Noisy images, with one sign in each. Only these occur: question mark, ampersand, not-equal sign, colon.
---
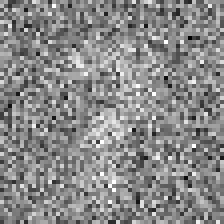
question mark
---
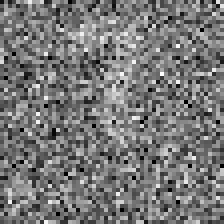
question mark
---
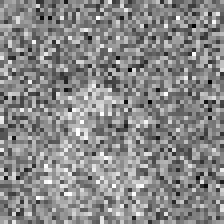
ampersand
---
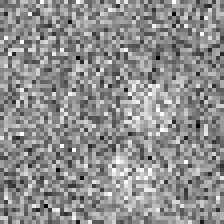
colon
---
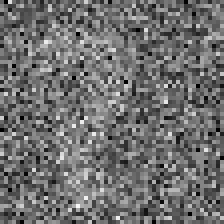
question mark
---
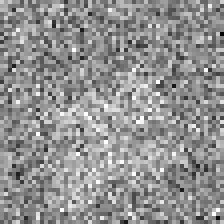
not-equal sign
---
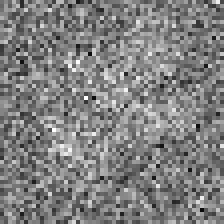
not-equal sign
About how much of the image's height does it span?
nearly all
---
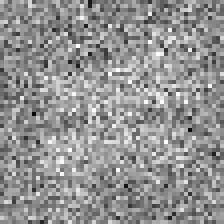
not-equal sign
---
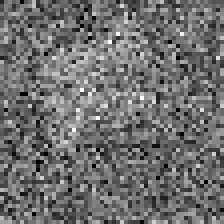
not-equal sign
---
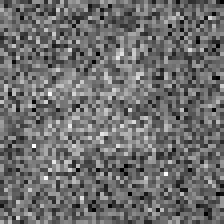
not-equal sign
